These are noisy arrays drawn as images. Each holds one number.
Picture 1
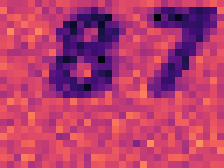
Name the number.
87
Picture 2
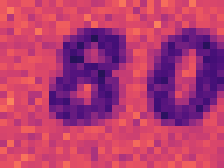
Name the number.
80
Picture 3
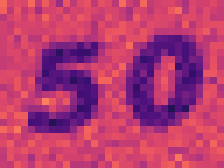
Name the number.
50
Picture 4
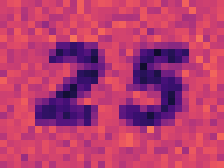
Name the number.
25
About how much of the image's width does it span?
two thirds
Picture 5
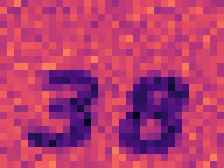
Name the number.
38
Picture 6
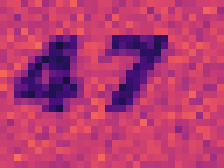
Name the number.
47
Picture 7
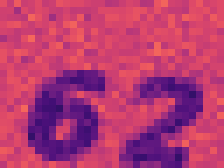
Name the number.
62
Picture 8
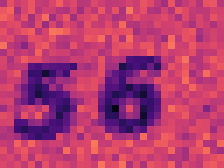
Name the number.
56
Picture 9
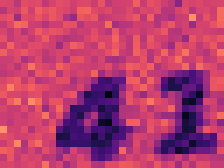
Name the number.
41
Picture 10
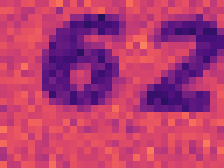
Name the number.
62
